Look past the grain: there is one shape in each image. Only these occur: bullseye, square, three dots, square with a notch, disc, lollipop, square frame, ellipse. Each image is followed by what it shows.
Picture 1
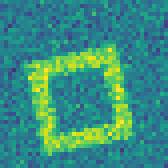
square frame
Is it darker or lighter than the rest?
lighter
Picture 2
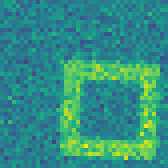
square frame
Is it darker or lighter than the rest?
lighter
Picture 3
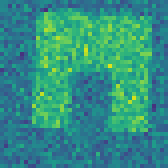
square with a notch
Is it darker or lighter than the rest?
lighter
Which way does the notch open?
down
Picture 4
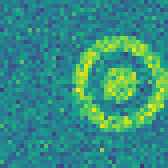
bullseye
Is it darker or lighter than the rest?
lighter
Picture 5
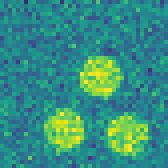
three dots
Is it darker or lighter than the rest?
lighter
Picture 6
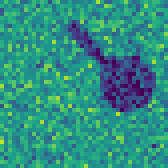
lollipop
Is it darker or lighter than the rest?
darker
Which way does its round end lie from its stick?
down and right
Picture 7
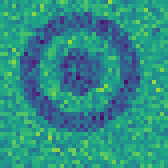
bullseye
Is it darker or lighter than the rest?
darker
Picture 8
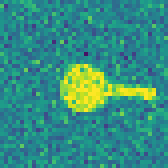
lollipop
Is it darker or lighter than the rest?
lighter
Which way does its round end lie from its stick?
left
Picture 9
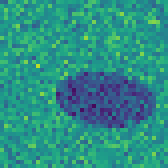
ellipse
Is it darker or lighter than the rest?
darker
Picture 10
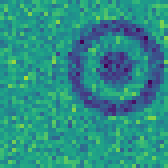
bullseye
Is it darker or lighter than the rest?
darker
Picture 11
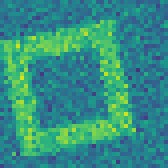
square frame
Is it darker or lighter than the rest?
lighter
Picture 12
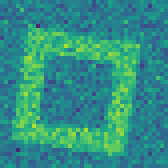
square frame
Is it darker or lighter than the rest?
lighter
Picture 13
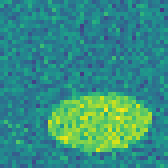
ellipse
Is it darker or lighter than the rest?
lighter
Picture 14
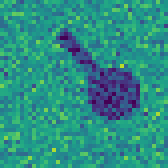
lollipop
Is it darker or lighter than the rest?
darker
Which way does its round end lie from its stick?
down and right
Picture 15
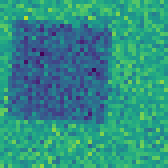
square
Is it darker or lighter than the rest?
darker
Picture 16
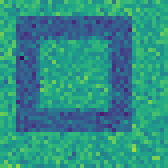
square frame
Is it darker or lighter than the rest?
darker
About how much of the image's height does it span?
two thirds
